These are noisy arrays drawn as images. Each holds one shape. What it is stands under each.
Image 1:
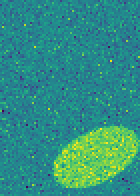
light ellipse
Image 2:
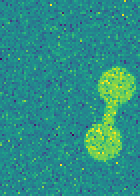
light dumbbell
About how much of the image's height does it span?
half
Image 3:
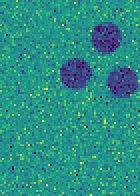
dark three dots
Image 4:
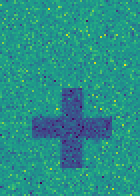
dark cross
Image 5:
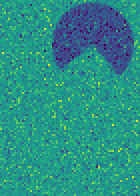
dark disc with a wedge cut out
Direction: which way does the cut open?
down
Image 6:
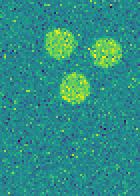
light three dots
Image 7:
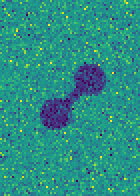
dark dumbbell
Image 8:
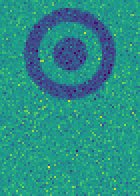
dark bullseye
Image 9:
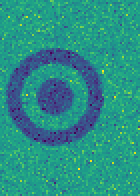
dark bullseye
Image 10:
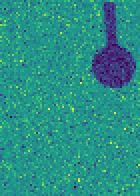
dark lollipop, top right
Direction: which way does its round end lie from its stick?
down
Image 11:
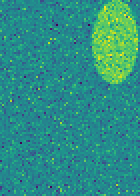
light ellipse, top right
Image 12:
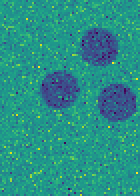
dark three dots
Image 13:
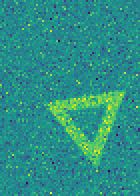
light triangle frame
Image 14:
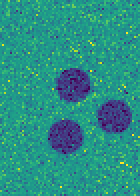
dark three dots
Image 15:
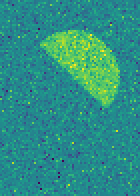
light half disc
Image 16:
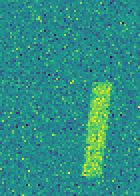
light bar
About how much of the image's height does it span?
half
